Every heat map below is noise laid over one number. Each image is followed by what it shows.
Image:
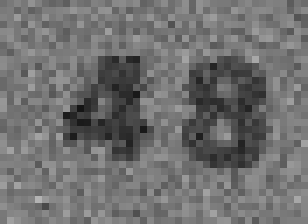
48
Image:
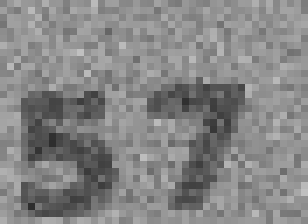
57
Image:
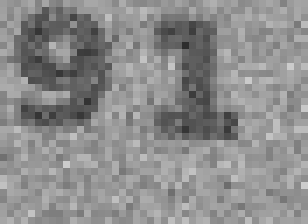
91
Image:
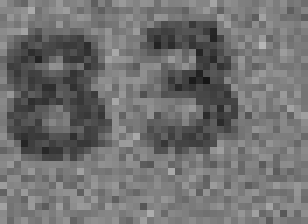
83
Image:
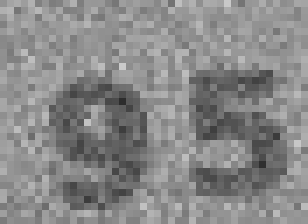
95
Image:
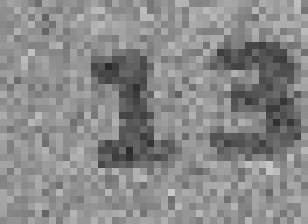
13
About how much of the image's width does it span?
two thirds
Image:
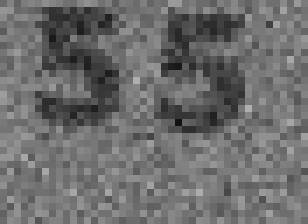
55
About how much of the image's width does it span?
two thirds
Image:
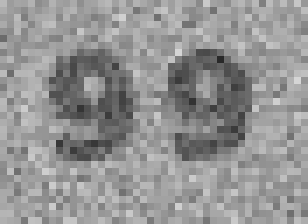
99
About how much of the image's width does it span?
two thirds
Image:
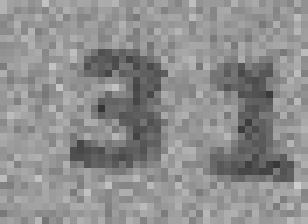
31
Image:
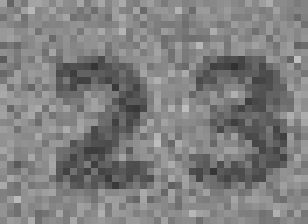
23
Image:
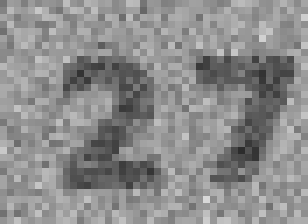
27
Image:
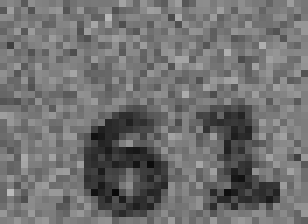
61
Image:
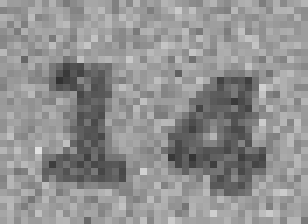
14
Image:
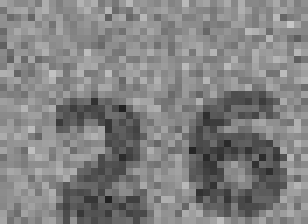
26
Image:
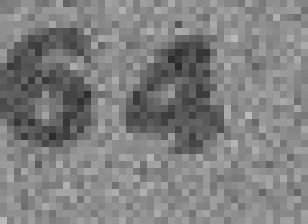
64
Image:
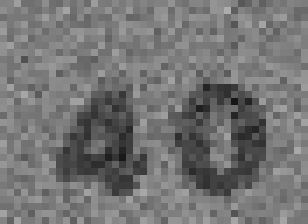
40
